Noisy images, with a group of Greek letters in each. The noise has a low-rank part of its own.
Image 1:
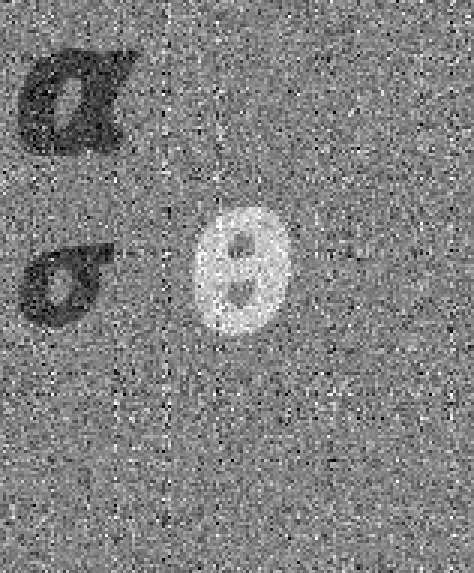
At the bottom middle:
nothing
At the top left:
alpha
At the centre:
theta
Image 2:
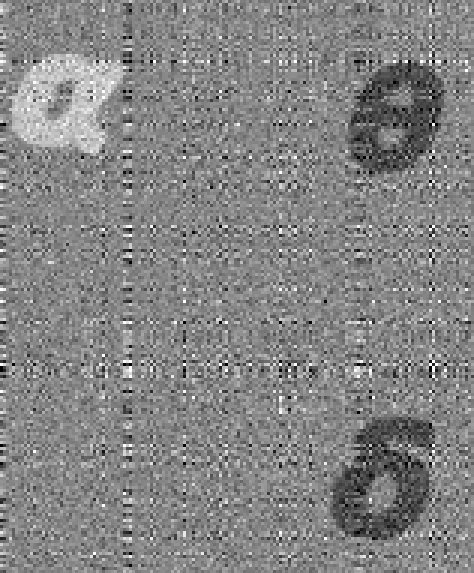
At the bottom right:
delta
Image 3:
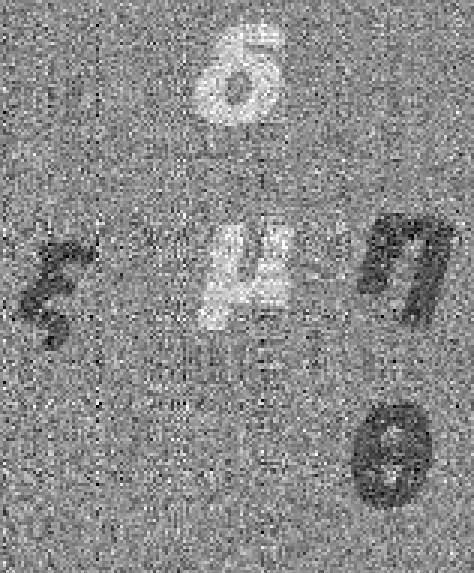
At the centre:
mu
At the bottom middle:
nothing
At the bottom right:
theta
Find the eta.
middle right
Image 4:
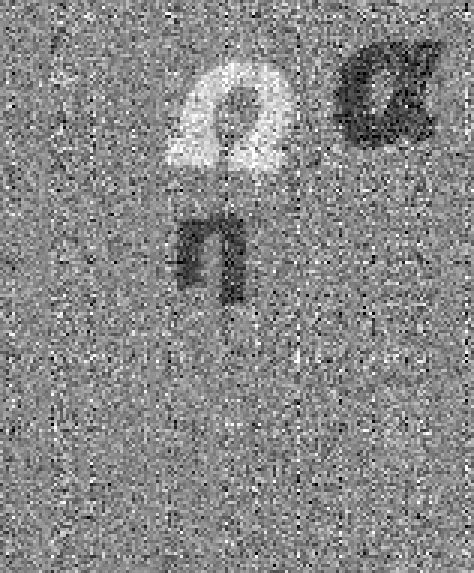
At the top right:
alpha
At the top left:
nothing
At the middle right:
nothing
